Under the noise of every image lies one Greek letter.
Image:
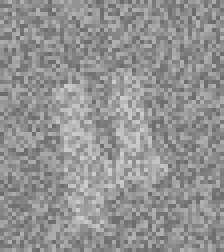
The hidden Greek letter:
mu
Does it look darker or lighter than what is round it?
lighter
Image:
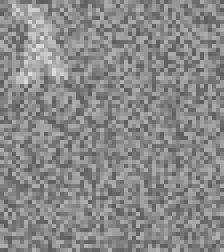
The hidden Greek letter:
lambda
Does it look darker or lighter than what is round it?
lighter
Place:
top left
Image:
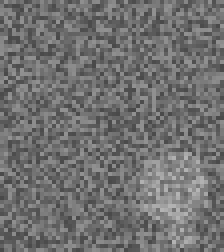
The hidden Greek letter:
phi
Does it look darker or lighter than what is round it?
lighter
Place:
bottom right
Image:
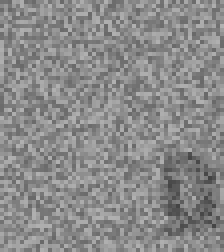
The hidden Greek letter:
omega
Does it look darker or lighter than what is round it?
darker
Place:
bottom right
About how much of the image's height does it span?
a third
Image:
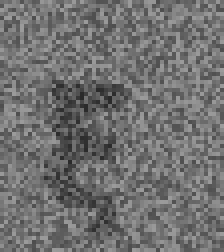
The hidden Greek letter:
xi
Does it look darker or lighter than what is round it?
darker
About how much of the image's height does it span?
two thirds
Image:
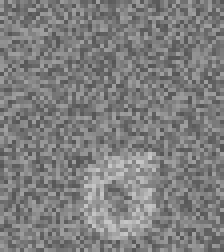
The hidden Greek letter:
sigma
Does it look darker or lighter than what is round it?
lighter
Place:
bottom middle
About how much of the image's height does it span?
a third
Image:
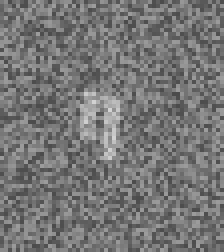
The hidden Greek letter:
eta
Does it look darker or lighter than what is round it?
lighter
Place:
centre
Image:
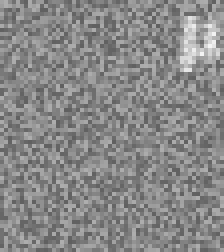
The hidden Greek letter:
mu
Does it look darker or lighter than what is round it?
lighter
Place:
top right
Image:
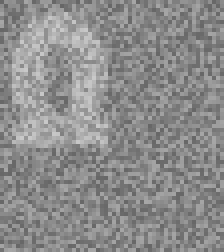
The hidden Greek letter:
omega
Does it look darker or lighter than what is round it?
lighter
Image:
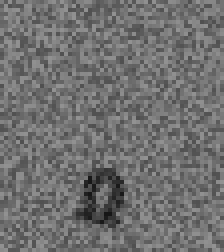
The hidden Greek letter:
omega
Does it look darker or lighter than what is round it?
darker
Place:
bottom middle
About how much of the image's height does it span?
a quarter
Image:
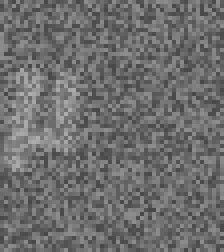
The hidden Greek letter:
mu
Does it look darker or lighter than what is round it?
lighter
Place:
middle left
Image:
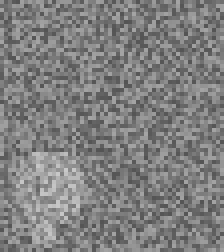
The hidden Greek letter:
phi
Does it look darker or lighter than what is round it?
lighter
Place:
bottom left
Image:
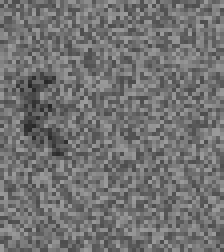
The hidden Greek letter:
xi
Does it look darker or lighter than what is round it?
darker
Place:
middle left
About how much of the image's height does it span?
a third
